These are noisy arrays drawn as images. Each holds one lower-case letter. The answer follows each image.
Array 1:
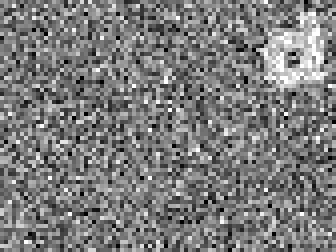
d
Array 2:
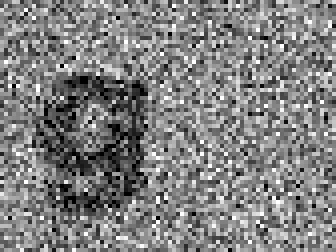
g
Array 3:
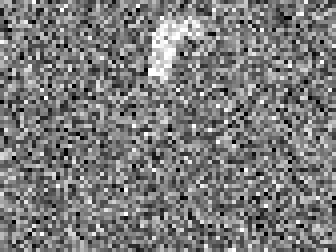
r
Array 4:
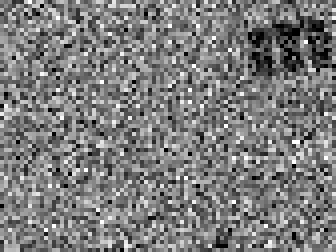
m
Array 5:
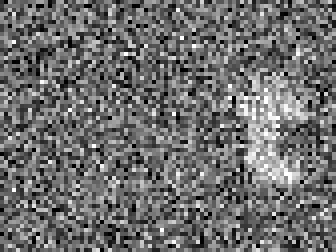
t
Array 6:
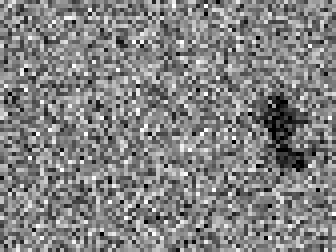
t
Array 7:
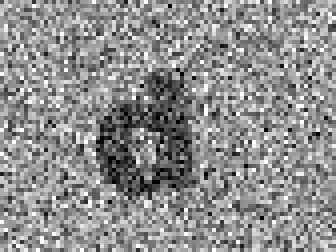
d
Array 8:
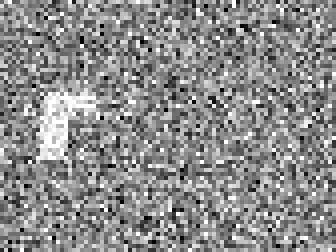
r
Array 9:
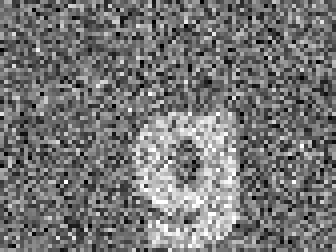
g
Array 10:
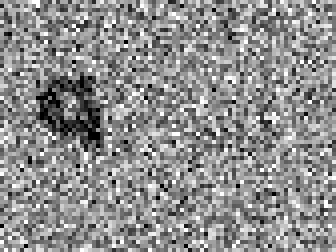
q
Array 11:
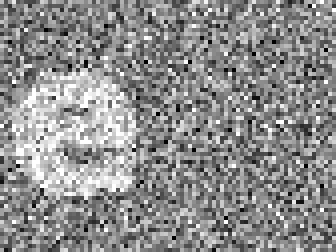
e
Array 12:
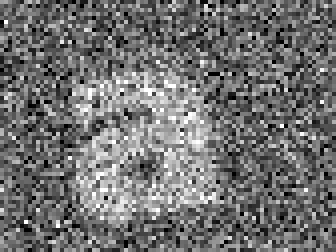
a
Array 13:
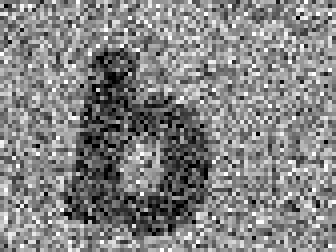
b
